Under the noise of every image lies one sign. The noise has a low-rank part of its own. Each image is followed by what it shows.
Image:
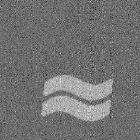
approximately sign
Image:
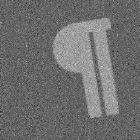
pilcrow
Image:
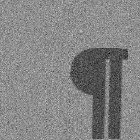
pilcrow
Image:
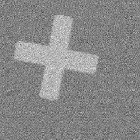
plus sign
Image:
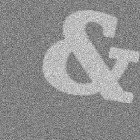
ampersand
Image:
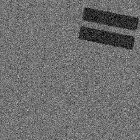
equals sign
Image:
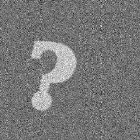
question mark
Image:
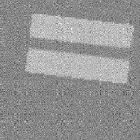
equals sign
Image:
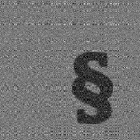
section sign
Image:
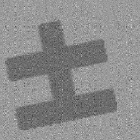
plus-minus sign
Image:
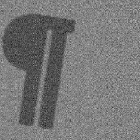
pilcrow
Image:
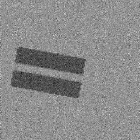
equals sign
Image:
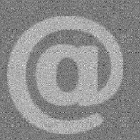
at sign
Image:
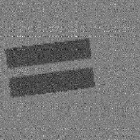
equals sign
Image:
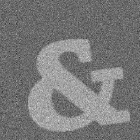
ampersand
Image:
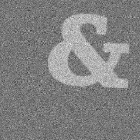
ampersand
